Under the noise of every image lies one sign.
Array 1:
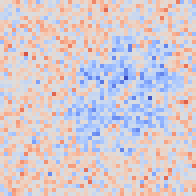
blue hash sign
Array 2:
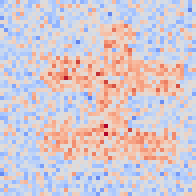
red plus-minus sign
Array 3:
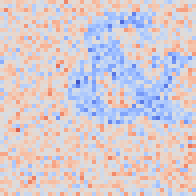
blue ampersand
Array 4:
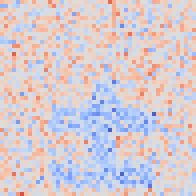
blue plus-minus sign
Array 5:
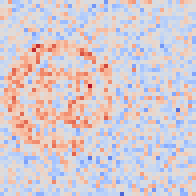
red at sign
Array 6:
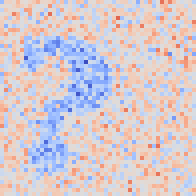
blue question mark
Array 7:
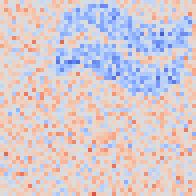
blue approximately sign
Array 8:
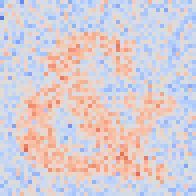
red ampersand
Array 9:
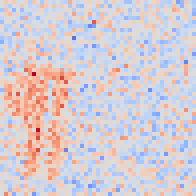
red pilcrow
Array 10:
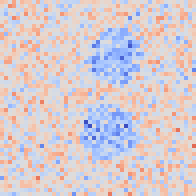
blue colon
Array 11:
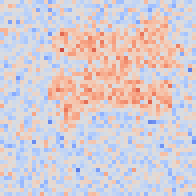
red not-equal sign
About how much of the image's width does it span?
two thirds
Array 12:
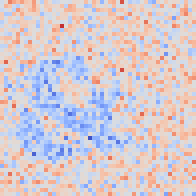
blue ampersand
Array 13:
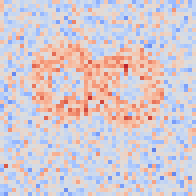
red infinity sign
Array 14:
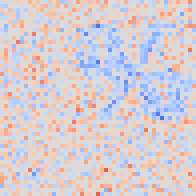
blue percent sign
